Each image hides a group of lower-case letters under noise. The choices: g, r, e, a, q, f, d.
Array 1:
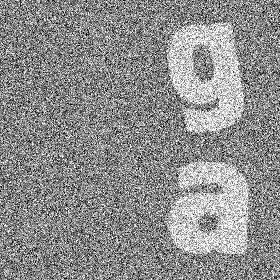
top right: g; bottom right: a
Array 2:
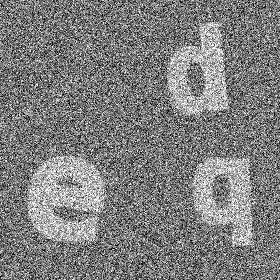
top right: d; bottom left: e; bottom right: q
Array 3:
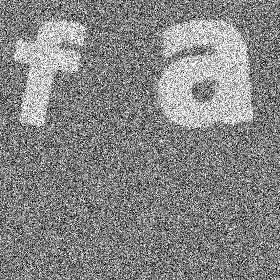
top left: f; top right: a
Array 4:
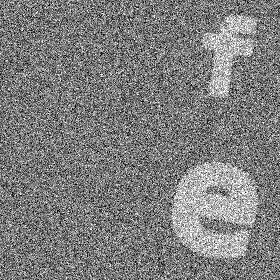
top right: f; bottom right: e
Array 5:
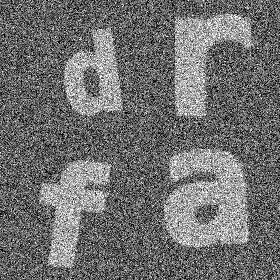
top left: d; top right: r; bottom left: f; bottom right: a
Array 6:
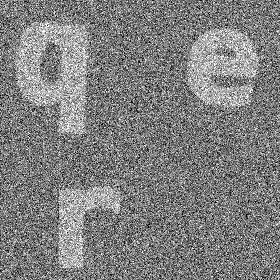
top left: q; top right: e; bottom left: r
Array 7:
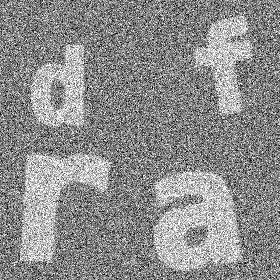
top left: d; top right: f; bottom left: r; bottom right: a
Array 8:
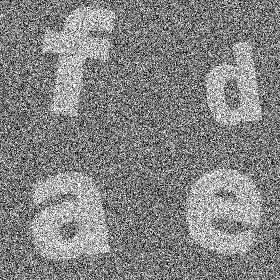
top left: f; top right: d; bottom left: a; bottom right: e
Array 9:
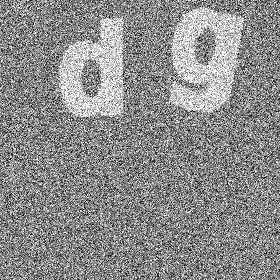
top left: d; top right: g
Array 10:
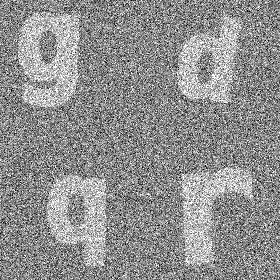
top left: g; top right: d; bottom left: q; bottom right: r
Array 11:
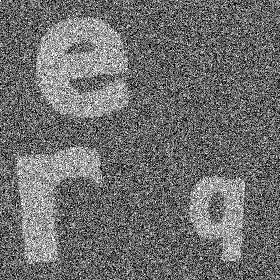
top left: e; bottom left: r; bottom right: q
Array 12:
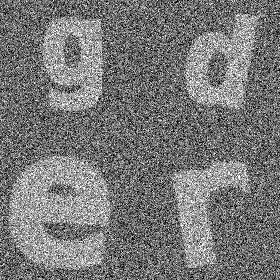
top left: g; top right: d; bottom left: e; bottom right: r
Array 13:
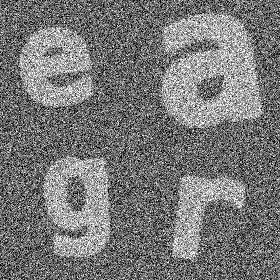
top left: e; top right: a; bottom left: g; bottom right: r
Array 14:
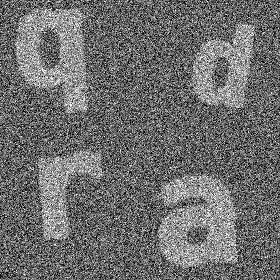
top left: q; top right: d; bottom left: r; bottom right: a
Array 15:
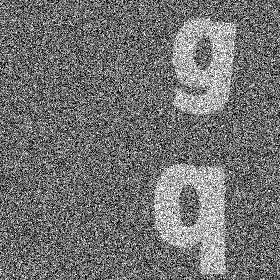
top right: g; bottom right: q
